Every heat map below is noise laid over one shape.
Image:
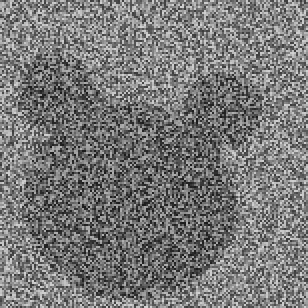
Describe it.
dark bear's head
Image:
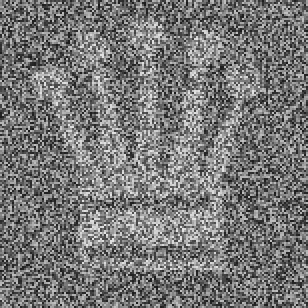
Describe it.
light chess queen
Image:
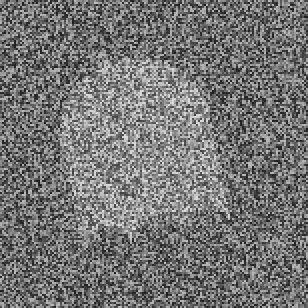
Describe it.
light ghost
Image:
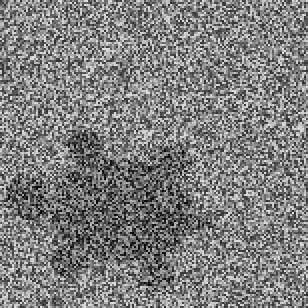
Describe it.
dark turtle
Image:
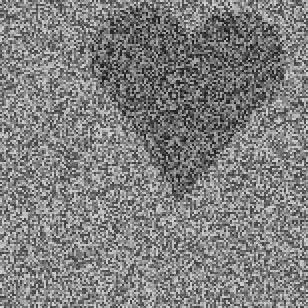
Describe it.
dark heart
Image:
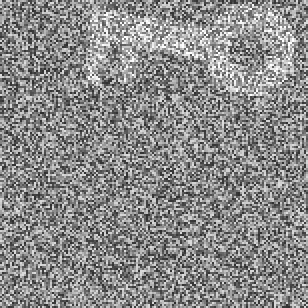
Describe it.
light key
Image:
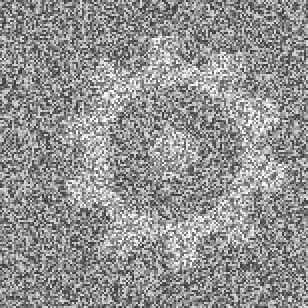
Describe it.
light gear
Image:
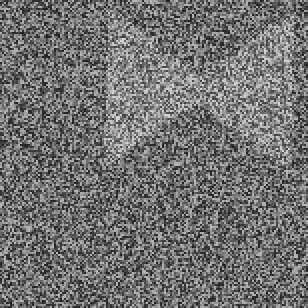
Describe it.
light bow tie
